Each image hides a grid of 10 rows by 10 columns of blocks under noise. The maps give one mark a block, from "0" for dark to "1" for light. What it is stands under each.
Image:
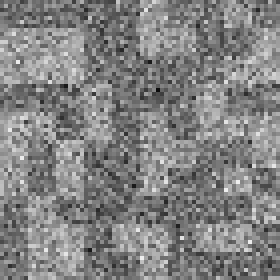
0000010010
1110011001
1110000011
0001000100
1101010111
1010011001
1010010010
0100000001
0110110110
0110010000
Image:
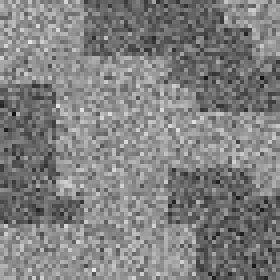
1110000011
1110000001
1111110000
0011111000
0011111111
0011111111
0011110001
0001110000
1111111000
1111111000
